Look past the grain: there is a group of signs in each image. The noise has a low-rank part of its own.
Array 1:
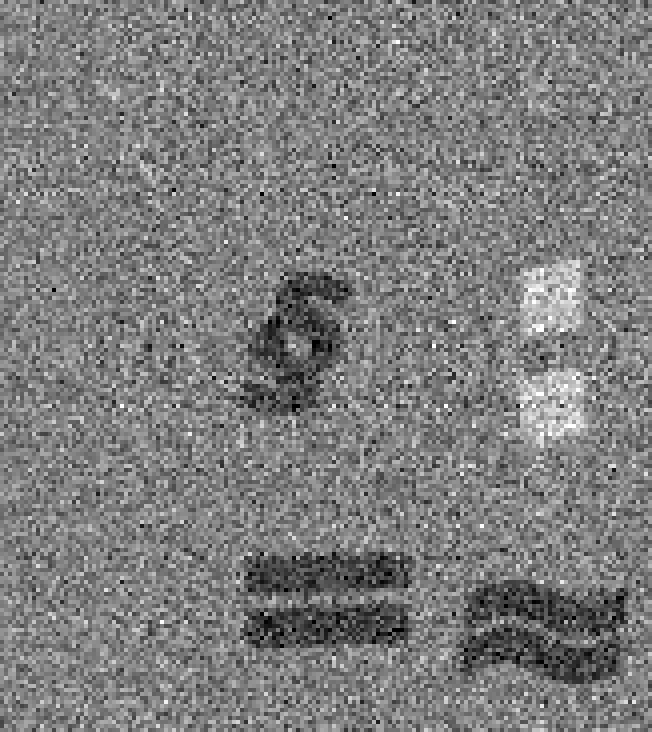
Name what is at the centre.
section sign
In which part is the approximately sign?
bottom right
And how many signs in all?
4
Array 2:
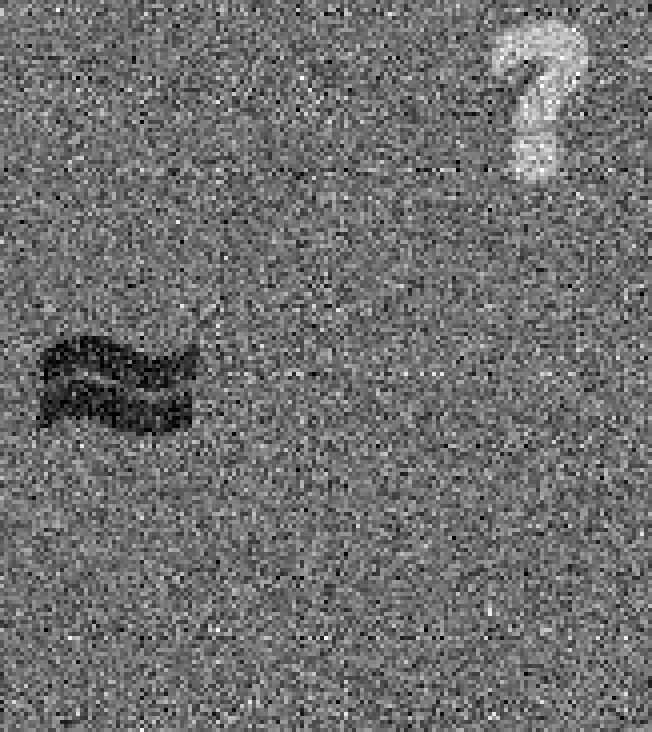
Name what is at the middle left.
approximately sign
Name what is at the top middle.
nothing
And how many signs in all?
2
